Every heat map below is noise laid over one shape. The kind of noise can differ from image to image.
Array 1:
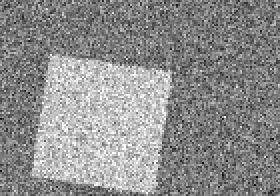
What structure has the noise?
independent entries
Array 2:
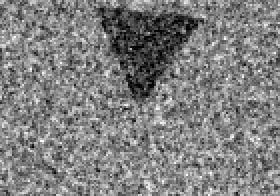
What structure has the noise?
blotchy
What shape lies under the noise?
triangle
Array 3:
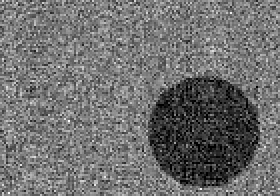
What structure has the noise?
low rank plus noise
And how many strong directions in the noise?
two
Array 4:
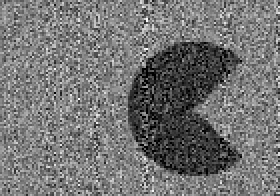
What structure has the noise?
columns of uneven size
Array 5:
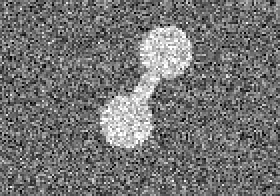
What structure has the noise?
low rank plus noise
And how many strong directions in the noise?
three or four
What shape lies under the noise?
dumbbell
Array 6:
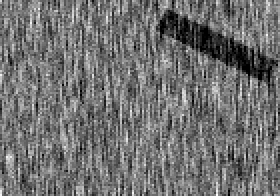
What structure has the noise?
streaked along the columns
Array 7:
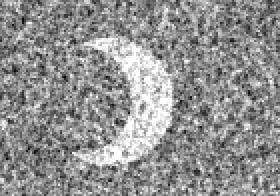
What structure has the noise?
blotchy
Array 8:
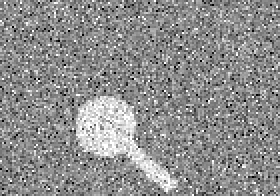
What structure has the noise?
heavy tails
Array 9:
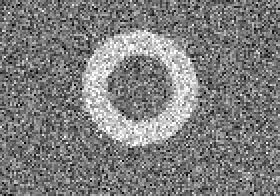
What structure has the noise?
independent entries
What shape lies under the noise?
ring
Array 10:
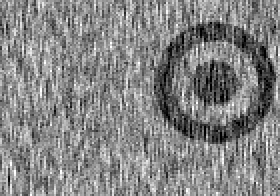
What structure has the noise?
streaked along the columns
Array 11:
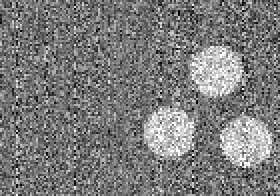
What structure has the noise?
columns of uneven size
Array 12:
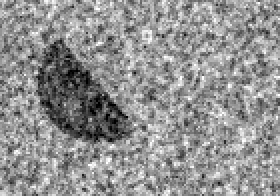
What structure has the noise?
blotchy
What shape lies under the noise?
half disc
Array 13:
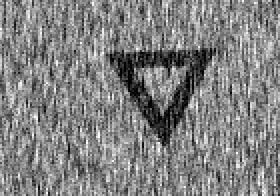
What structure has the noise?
streaked along the columns
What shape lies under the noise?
triangle frame
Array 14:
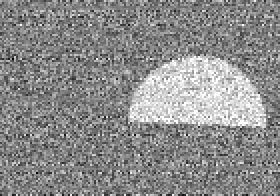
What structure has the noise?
rows of uneven size
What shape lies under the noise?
half disc
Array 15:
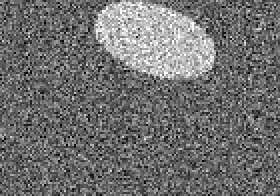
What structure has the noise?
low rank plus noise
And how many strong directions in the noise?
three or four
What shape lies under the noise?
ellipse
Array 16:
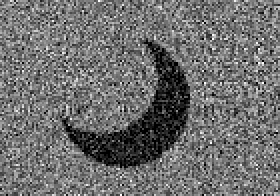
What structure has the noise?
low rank plus noise
